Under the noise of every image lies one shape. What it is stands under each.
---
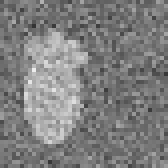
footprint
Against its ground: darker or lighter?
lighter
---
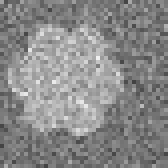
flower
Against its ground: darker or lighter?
lighter
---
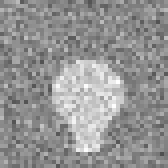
light bulb
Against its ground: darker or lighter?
lighter
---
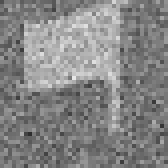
flag
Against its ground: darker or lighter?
lighter
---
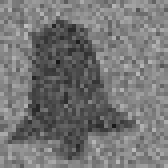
bell
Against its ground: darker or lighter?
darker
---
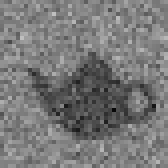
teapot
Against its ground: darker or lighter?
darker
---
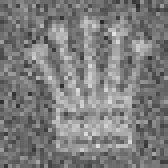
chess queen
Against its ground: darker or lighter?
lighter
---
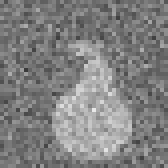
pear
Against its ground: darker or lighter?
lighter
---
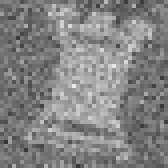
chess rook
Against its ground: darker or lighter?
lighter
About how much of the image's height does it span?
nearly all
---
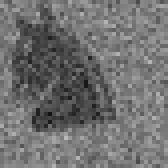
chess knight
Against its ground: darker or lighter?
darker
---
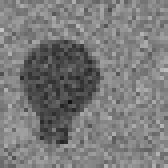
light bulb
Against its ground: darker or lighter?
darker
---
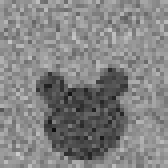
bear's head
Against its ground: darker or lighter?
darker
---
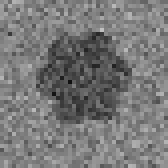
flower
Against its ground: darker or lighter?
darker
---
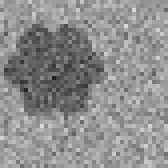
flower
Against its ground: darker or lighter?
darker
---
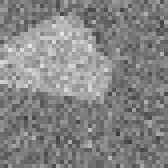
cloud
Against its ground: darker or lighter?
lighter
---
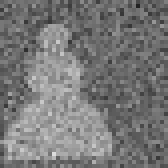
chess pawn
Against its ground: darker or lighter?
lighter
